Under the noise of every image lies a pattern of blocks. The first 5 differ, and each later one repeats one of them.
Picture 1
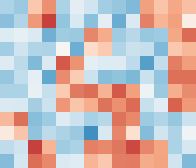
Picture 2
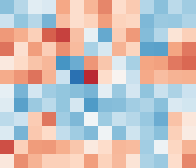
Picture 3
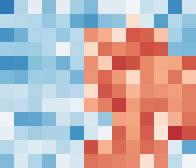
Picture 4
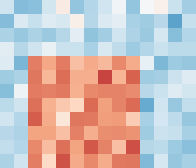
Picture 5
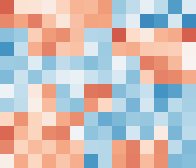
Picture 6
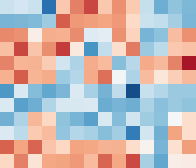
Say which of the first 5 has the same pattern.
2
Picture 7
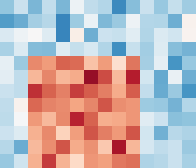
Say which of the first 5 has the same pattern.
4
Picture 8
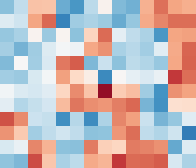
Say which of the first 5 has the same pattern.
1
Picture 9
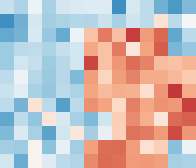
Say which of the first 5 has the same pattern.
3
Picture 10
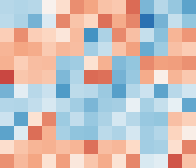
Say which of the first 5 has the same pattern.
2
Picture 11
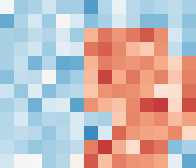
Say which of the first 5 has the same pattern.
3
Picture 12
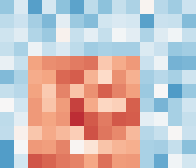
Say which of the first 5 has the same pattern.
4
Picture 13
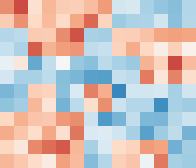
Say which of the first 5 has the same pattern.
5
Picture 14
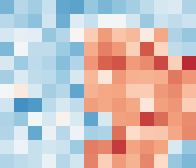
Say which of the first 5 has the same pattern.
3
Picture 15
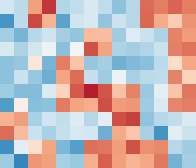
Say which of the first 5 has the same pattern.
1
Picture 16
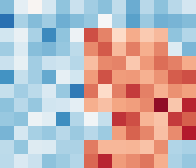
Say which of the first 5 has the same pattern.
3
